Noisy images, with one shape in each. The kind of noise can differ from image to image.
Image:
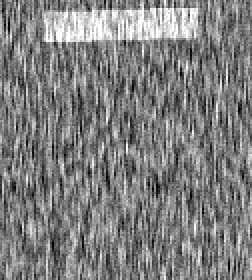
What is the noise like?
streaked along the columns
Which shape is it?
bar
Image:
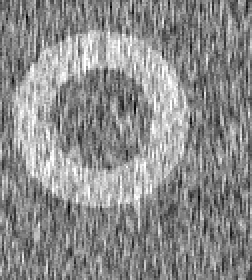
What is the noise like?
streaked along the columns
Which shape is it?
ring
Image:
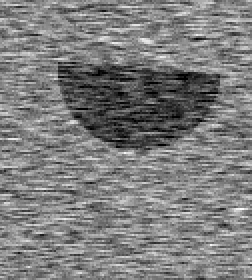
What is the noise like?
streaked along the rows
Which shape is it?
half disc
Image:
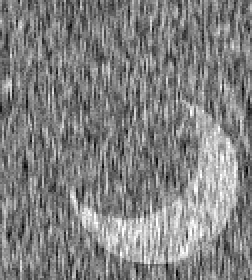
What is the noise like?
streaked along the columns
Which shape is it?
crescent
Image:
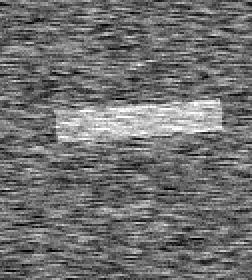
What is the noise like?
streaked along the rows
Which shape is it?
bar
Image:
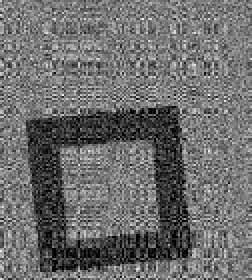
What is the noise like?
low rank plus noise
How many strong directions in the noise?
one
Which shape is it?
square frame
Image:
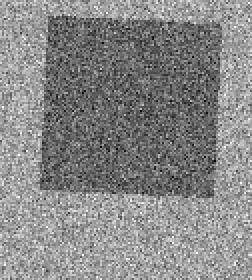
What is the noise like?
independent entries
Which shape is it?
square
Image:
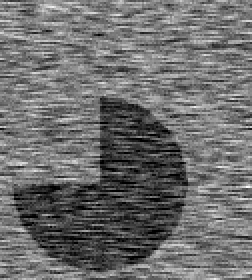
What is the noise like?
streaked along the rows
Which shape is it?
disc with a wedge cut out
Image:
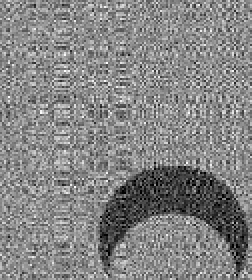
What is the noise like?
low rank plus noise
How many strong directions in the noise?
one
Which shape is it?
crescent
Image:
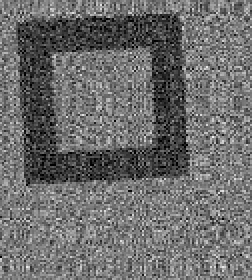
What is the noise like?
low rank plus noise
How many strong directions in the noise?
two
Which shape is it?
square frame
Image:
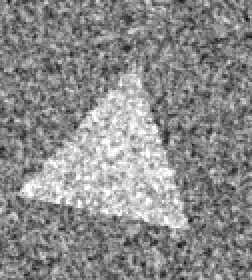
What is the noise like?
blotchy
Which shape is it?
triangle
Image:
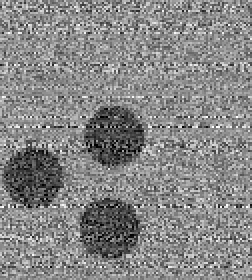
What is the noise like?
rows of uneven size
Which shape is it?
three dots
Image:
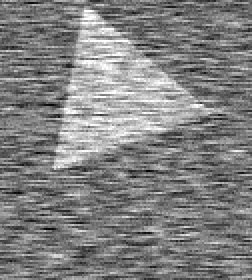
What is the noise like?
streaked along the rows
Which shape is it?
triangle
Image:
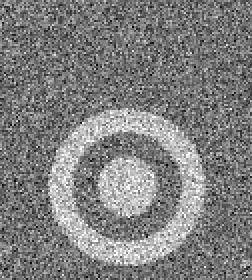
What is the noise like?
independent entries
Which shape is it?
bullseye
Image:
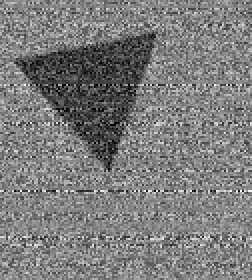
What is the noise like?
rows of uneven size
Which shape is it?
triangle
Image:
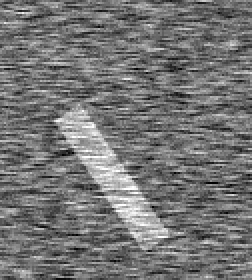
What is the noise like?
streaked along the rows
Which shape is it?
bar
